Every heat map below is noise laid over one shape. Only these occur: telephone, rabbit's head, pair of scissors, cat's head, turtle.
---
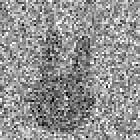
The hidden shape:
rabbit's head
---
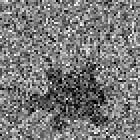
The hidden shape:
turtle
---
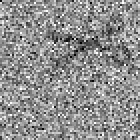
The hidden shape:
pair of scissors
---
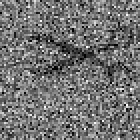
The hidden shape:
pair of scissors
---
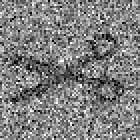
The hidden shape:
pair of scissors
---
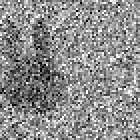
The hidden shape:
rabbit's head
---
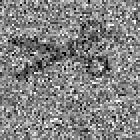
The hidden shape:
pair of scissors
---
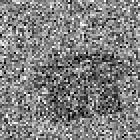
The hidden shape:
telephone
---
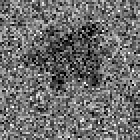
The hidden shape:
turtle
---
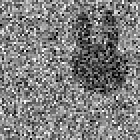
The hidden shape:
rabbit's head
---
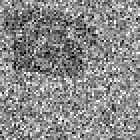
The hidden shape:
telephone
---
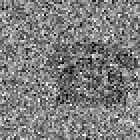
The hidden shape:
telephone
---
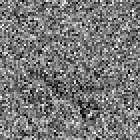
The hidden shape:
pair of scissors
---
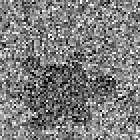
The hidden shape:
turtle
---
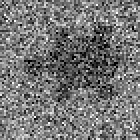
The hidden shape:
turtle
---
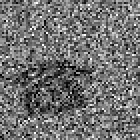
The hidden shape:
telephone
